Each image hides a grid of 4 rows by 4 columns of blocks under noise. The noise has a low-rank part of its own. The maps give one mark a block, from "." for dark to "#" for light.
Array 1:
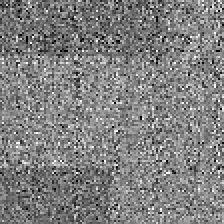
. . . #
# # # #
# # # #
. . # #
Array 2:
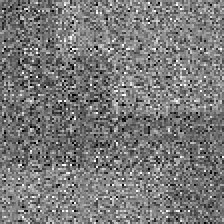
. # # #
. . # #
. . . .
# # # .
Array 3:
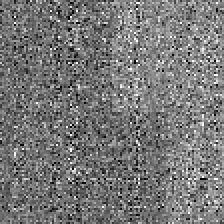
. . # #
. . # #
. . . #
. . . #
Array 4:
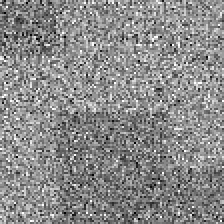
. # # #
# # # #
# . . #
# . . .
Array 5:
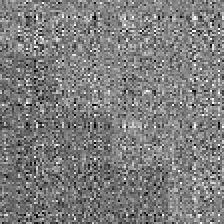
# # # #
. # # #
. . # #
. . . #
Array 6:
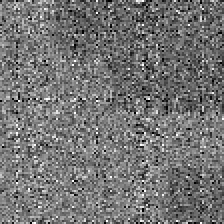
# . . .
# # . .
# # # #
# # # .
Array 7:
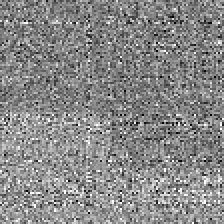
. . . .
. . . .
# # . .
# # # #
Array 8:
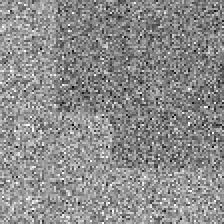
# . . .
# . . .
# # . .
# # # #
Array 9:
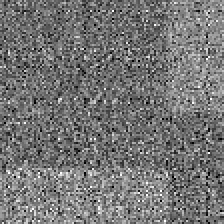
. . . #
. . . #
. . . .
# # # .
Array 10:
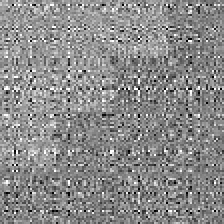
# # # .
# # . .
# . . .
. . . .
